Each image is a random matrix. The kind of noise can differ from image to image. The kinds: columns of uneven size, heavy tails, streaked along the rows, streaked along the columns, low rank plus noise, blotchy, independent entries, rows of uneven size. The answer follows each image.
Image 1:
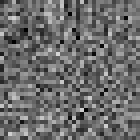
low rank plus noise
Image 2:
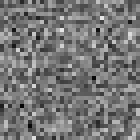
low rank plus noise
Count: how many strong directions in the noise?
five to eight
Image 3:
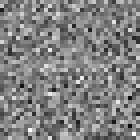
independent entries
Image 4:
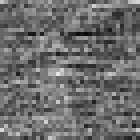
streaked along the rows
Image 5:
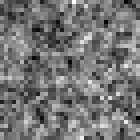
blotchy
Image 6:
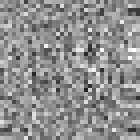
low rank plus noise
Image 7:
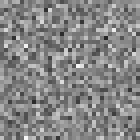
independent entries
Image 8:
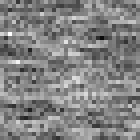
streaked along the rows
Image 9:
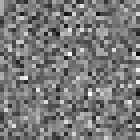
low rank plus noise
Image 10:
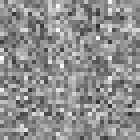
low rank plus noise
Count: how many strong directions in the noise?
one
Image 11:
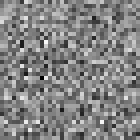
low rank plus noise
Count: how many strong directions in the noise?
two
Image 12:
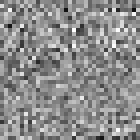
low rank plus noise
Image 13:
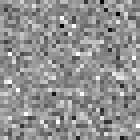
heavy tails
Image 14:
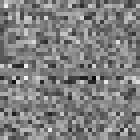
rows of uneven size
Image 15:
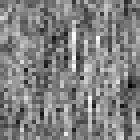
streaked along the columns
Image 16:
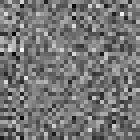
low rank plus noise
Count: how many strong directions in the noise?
three or four
